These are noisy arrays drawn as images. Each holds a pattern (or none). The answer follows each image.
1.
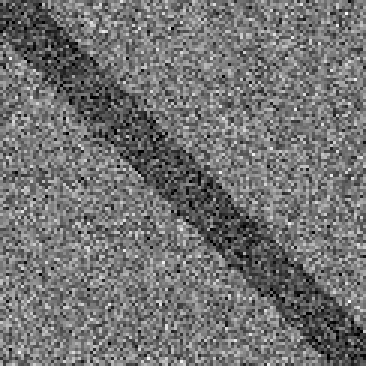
a diagonal band
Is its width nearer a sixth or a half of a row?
a sixth
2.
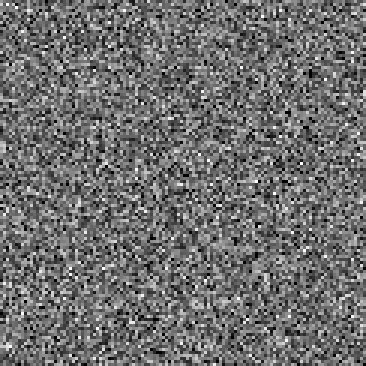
only noise
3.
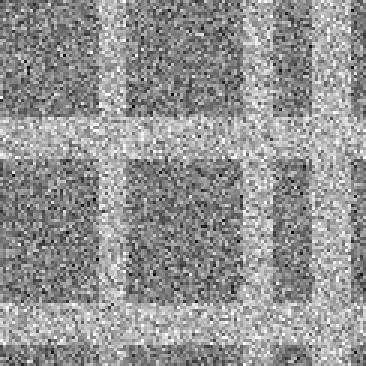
bands of rows crossing bands of columns
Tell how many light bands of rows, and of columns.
2 and 3
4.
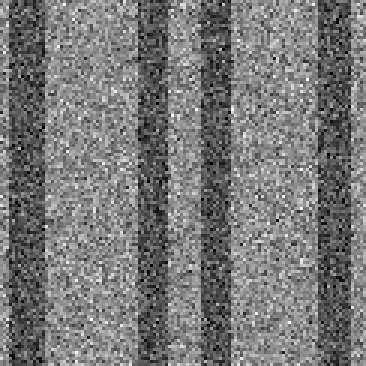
bands of columns
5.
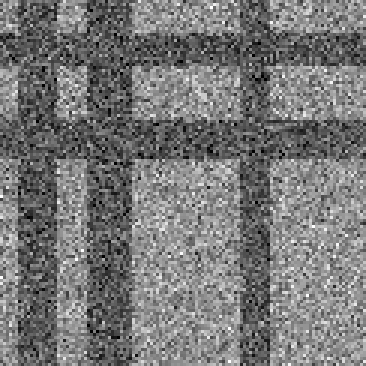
bands of rows crossing bands of columns
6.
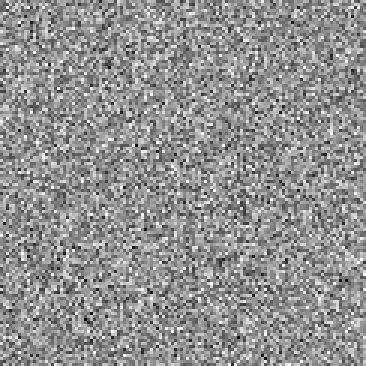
only noise
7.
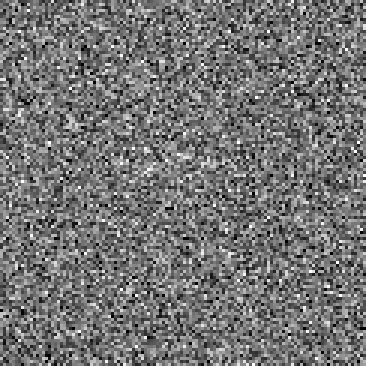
only noise
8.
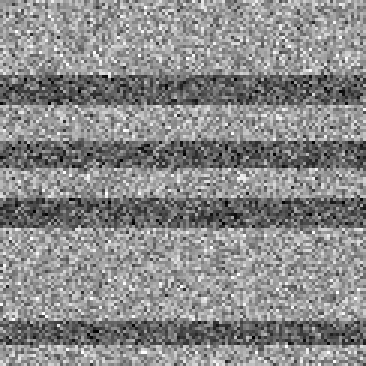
bands of rows
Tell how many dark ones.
4
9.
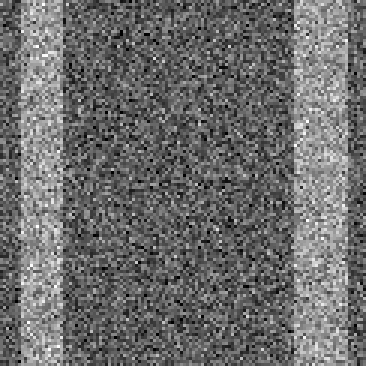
bands of columns
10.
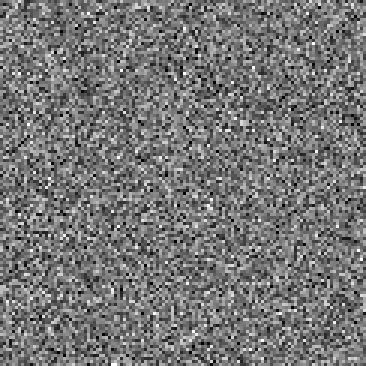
only noise
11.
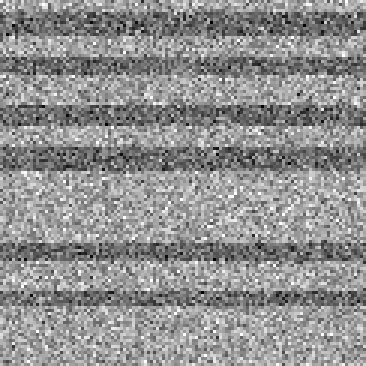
bands of rows
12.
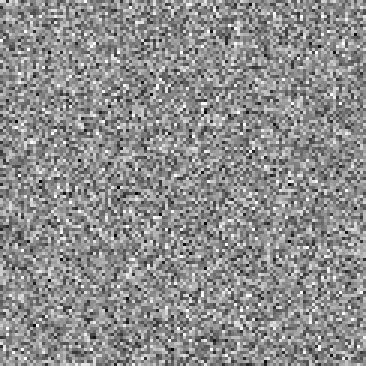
only noise
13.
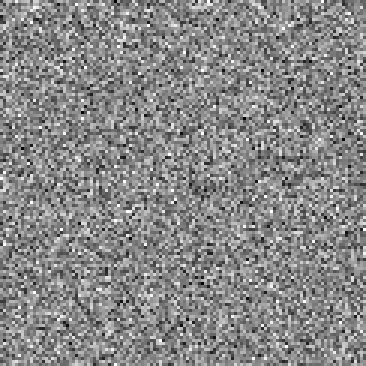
only noise
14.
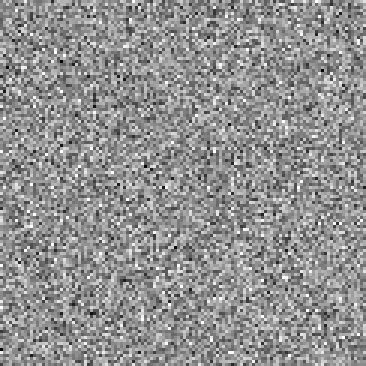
only noise
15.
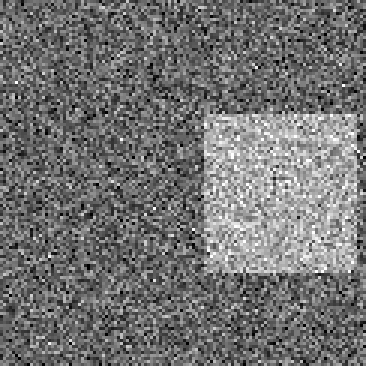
one block
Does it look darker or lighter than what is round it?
lighter
